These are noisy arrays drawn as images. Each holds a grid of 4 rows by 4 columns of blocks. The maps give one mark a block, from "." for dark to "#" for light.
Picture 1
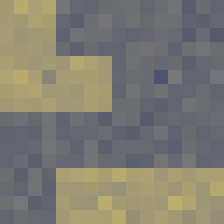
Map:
# . . .
# # . .
. . . .
. # # #
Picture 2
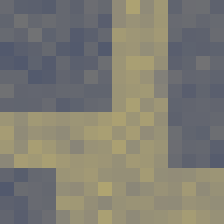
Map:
. . # .
. . # .
# # # .
. # # #
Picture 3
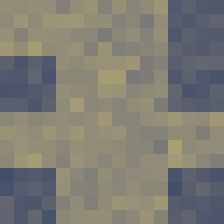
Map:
# # # .
. # # .
# # # #
. # # .
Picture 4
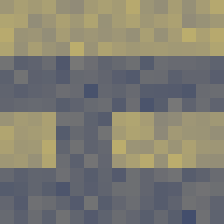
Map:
# # # #
. . . .
# . # #
. . . .
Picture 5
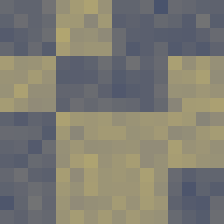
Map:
. # . .
# . . #
. # # #
. # # .
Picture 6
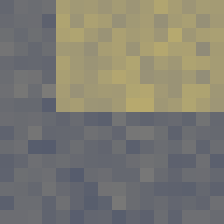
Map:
. # # #
. # # #
. . . .
. . . .
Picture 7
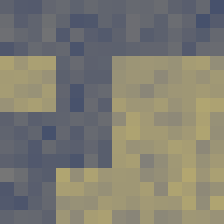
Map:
. . . .
# . # #
. . # #
. # # #
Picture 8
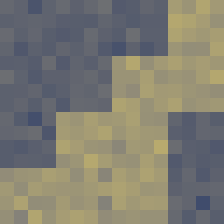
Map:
. . . #
. . # #
. # # .
# # # .
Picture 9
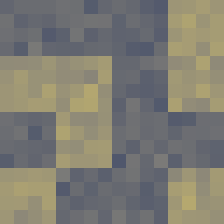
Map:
. . . #
# # . #
. # . .
# . . #
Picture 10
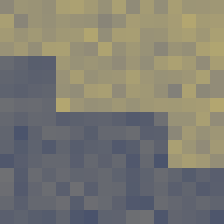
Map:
# # # #
. # # #
. . . #
. . . .
